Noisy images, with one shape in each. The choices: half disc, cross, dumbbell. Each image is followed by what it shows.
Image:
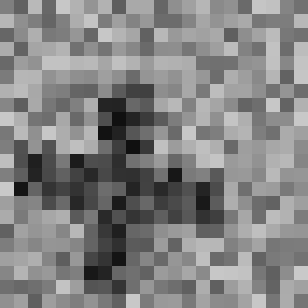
cross
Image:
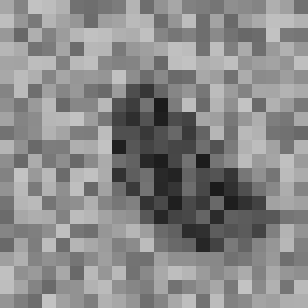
half disc
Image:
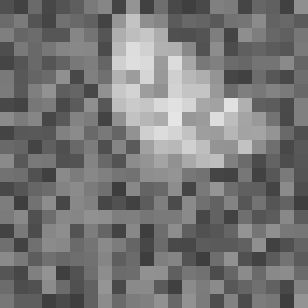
half disc
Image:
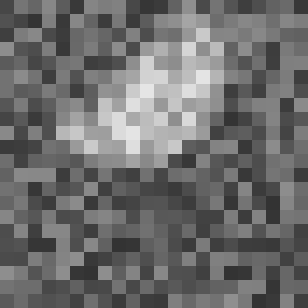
half disc
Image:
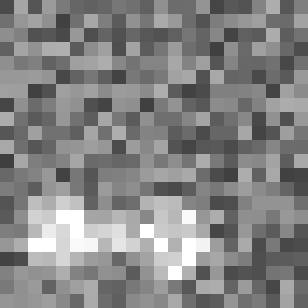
dumbbell
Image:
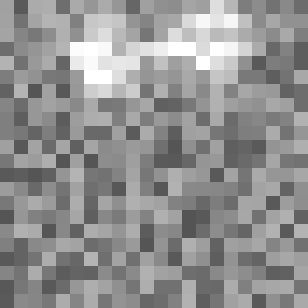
dumbbell
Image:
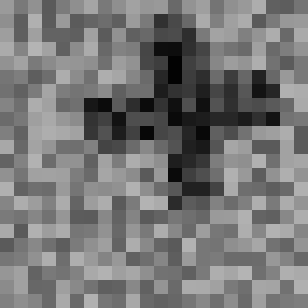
cross
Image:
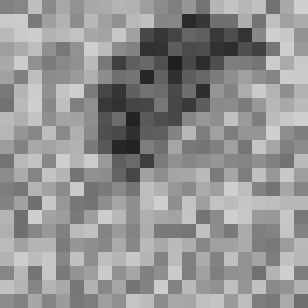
half disc
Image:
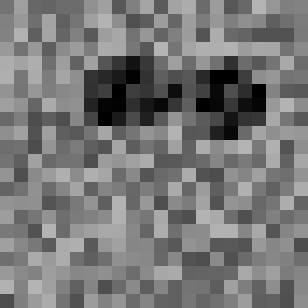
dumbbell
